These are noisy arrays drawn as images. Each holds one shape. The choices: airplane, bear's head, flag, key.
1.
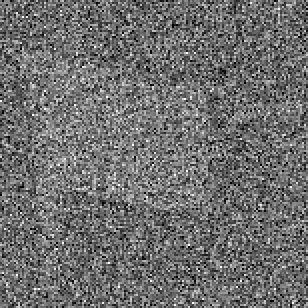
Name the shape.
flag
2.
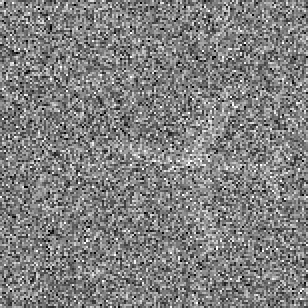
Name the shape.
airplane
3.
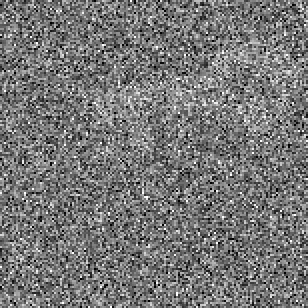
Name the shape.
key
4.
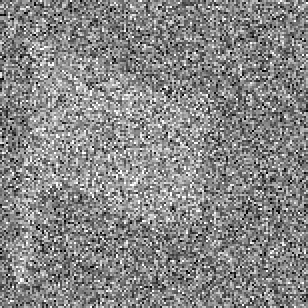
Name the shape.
flag
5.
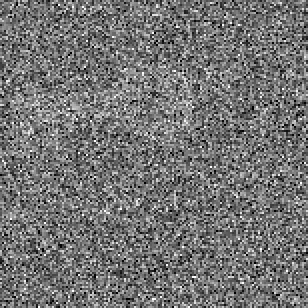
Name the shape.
key
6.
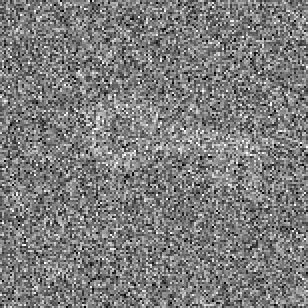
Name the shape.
key
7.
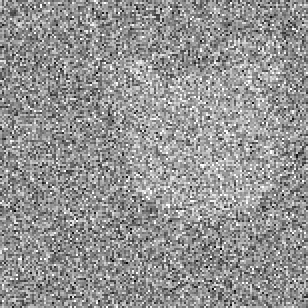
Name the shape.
bear's head
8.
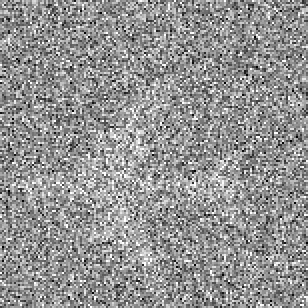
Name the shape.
airplane
